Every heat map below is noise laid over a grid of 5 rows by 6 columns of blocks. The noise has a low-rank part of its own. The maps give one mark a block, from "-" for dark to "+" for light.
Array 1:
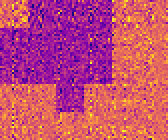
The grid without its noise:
+ - - - + +
- - - - + +
- - - - + +
+ + - + + +
+ + + + + +
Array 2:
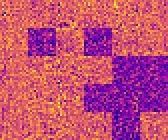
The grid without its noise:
+ + + + + +
+ - + - + +
+ + + + - -
+ + + - - -
+ + + + - +
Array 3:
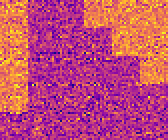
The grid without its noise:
+ - - + + +
+ - - - + +
+ - - - - +
+ - - - - -
- - - - - -
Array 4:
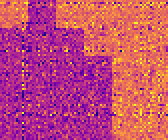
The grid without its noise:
+ - + + + +
- - - + + +
- - - - + +
- - - - + +
- - - - + +
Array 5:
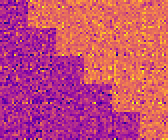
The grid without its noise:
- + + + + +
- - + + + +
- - - + + +
- - - - + +
- - - - - +
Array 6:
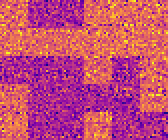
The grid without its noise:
+ - - + + +
+ + + + + +
- - - + - +
+ - - - - +
+ - - + - -
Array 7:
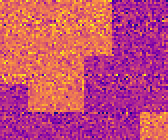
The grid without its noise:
+ + + + - -
+ + + + - -
+ + + - - -
- + + - - -
- - - - - +
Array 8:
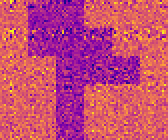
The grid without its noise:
+ - - + + +
+ - - - + +
+ + - - - +
+ + - + + +
+ + - + + +
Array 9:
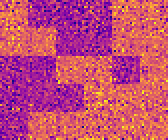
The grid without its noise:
+ - - - + +
+ + - - + +
- - + + - +
- - - + + +
- + + + + +
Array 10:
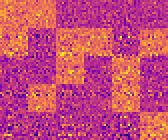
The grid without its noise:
+ + - - - -
+ - + + - +
- - + - + -
- + - - + -
- - - - - +
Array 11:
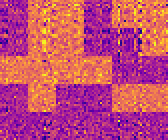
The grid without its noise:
- + + - + +
- + + - - +
+ + + + - -
- + - - + +
- - - - - -
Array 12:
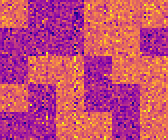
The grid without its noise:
+ - - + + +
- - - + + -
- + + - + +
+ - + - - +
- - + + - +
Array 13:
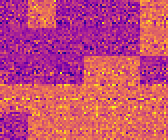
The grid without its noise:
- + - - - +
- - - - - +
- - - + + -
+ + + + + +
- + + + + +
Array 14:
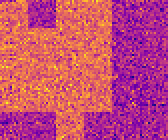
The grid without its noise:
+ - + + - -
+ + + + - -
+ + + + - -
+ + + + - -
- - + - - -
